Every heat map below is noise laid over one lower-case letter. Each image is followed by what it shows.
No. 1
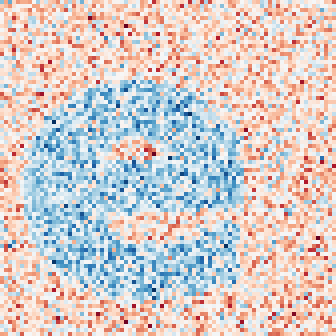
e
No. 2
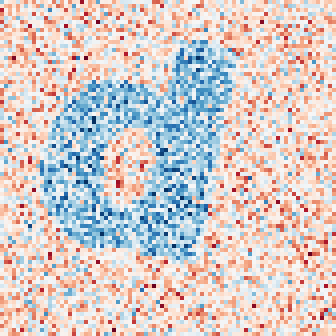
d
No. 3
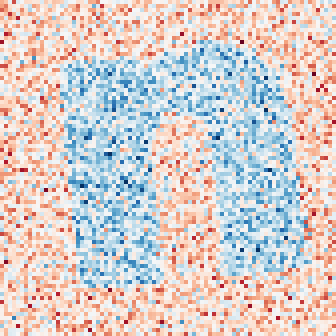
n
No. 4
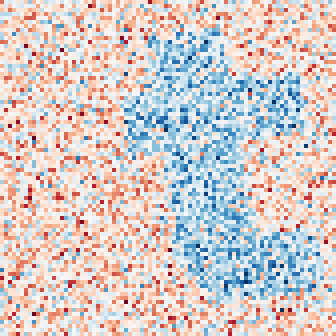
t
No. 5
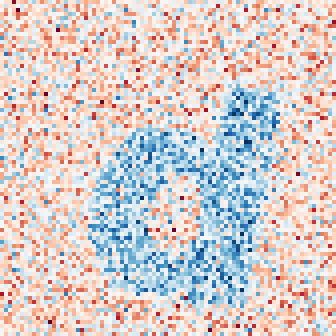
d
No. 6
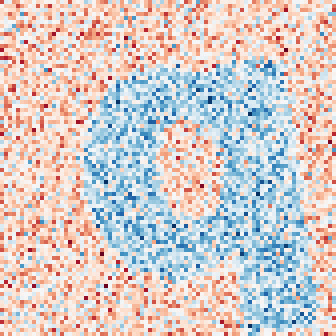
q
